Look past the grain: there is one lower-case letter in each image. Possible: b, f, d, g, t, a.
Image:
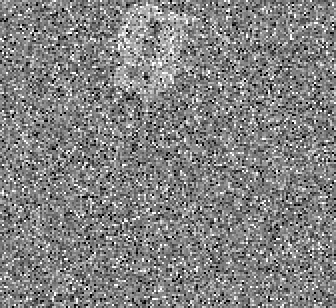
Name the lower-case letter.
g
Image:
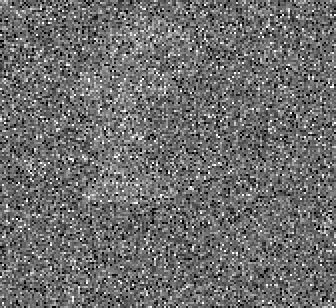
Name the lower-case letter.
f
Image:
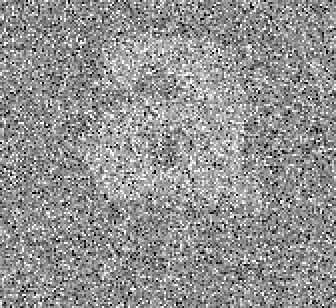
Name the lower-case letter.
a
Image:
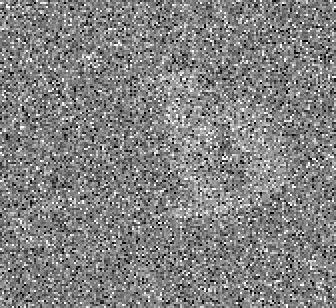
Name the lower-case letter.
b
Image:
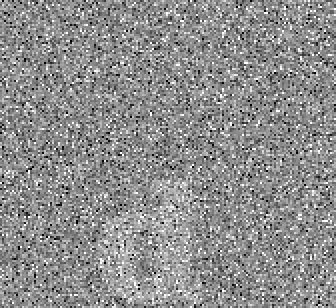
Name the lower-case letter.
d
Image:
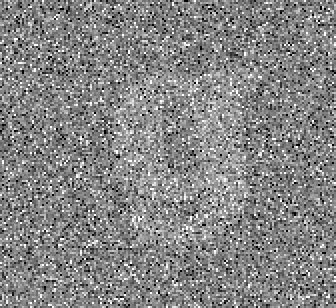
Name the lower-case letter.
g
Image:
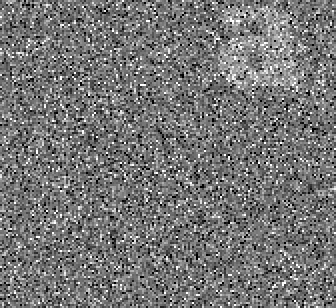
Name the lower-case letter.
a
